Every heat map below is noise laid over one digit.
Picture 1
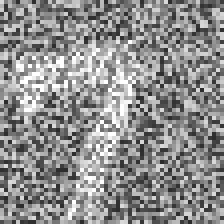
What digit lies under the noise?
7
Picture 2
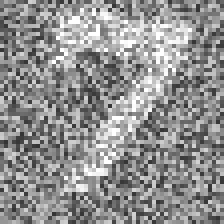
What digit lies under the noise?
7
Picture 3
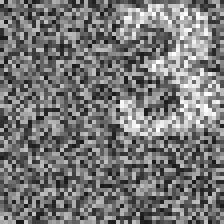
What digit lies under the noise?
3
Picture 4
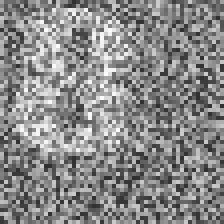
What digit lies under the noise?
8
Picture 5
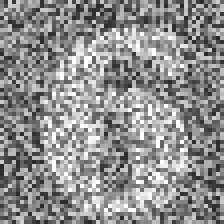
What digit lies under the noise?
6
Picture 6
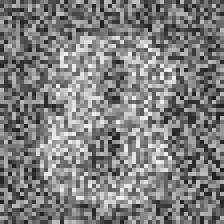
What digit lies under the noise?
8
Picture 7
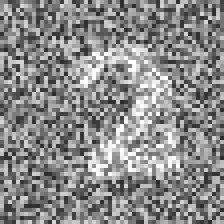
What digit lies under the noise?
2
